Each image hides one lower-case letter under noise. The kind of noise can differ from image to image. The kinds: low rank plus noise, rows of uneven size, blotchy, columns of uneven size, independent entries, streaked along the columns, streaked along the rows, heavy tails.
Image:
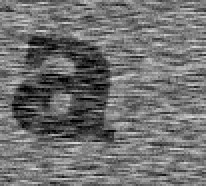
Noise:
streaked along the rows
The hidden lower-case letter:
a
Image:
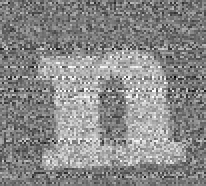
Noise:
rows of uneven size
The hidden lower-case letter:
n
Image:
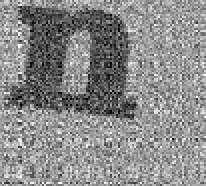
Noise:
low rank plus noise
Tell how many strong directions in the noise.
two
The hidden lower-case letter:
n
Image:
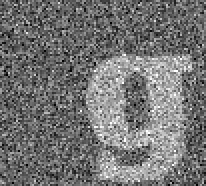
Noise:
independent entries
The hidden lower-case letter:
g
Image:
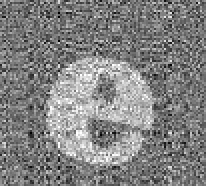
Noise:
low rank plus noise
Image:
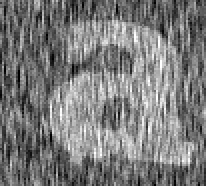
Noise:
streaked along the columns
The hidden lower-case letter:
a
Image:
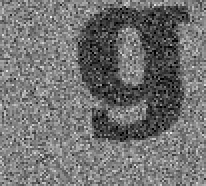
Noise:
independent entries
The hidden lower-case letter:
g
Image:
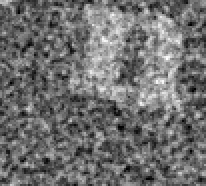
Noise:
blotchy
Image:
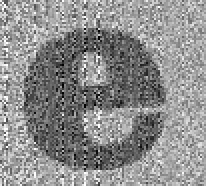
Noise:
columns of uneven size
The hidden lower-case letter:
e
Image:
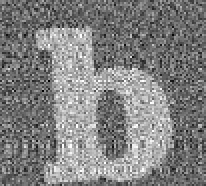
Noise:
low rank plus noise
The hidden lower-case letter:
b
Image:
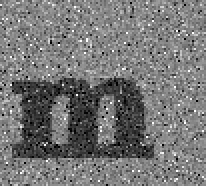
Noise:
heavy tails
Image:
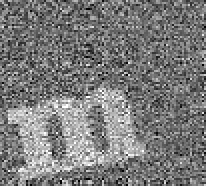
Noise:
low rank plus noise
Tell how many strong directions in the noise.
three or four
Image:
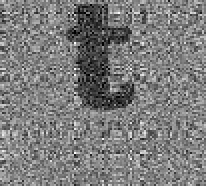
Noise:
low rank plus noise
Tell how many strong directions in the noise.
two
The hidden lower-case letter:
t
